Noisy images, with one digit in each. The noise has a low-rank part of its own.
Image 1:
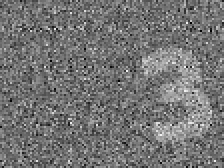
3
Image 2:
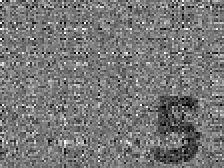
5
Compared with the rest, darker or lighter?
darker
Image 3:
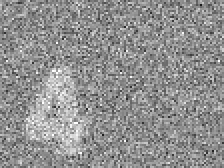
4
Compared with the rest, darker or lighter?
lighter
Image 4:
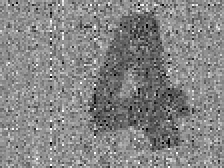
4
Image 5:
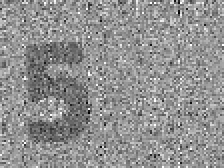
5
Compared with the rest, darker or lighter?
darker
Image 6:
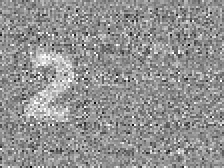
2
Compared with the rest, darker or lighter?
lighter
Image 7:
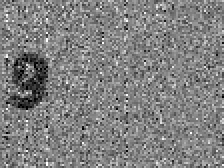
9
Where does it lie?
middle left
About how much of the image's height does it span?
a third
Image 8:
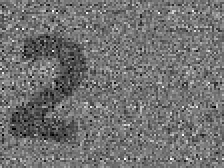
2
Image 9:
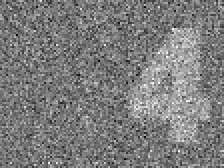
4
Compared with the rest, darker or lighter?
lighter
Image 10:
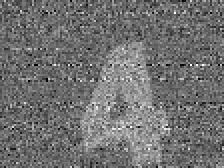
4
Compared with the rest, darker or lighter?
lighter
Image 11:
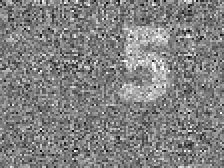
5
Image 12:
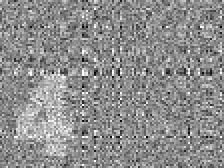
4
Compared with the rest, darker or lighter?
lighter
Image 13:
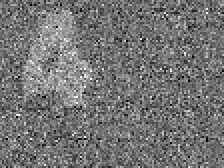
4
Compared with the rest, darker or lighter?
lighter
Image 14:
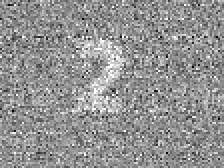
2
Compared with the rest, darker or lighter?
lighter
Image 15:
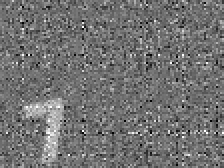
7
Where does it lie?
bottom left
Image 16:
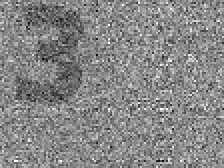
3
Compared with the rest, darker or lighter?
darker
